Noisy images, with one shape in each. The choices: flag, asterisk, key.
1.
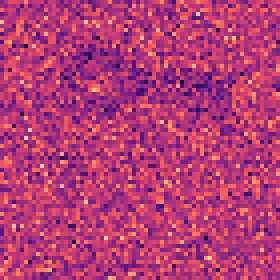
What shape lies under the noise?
key
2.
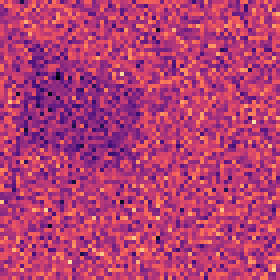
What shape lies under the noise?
flag
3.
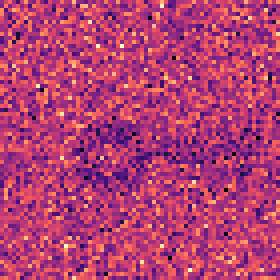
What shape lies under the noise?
key
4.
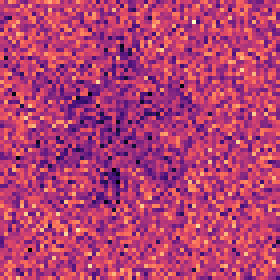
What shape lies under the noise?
asterisk
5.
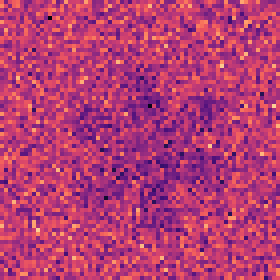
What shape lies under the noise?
asterisk
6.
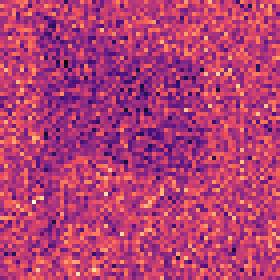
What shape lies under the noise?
flag
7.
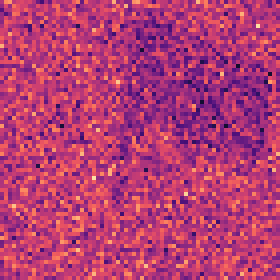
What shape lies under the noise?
flag
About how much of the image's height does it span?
two thirds
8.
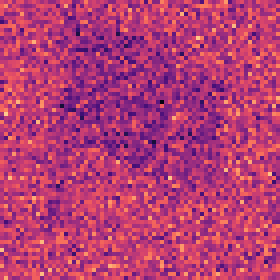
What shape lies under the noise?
flag
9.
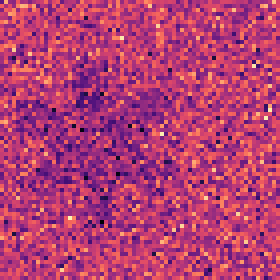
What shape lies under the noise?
asterisk
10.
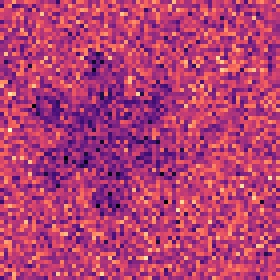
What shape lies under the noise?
asterisk
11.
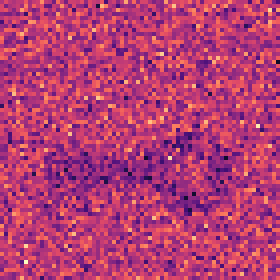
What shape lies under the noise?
key
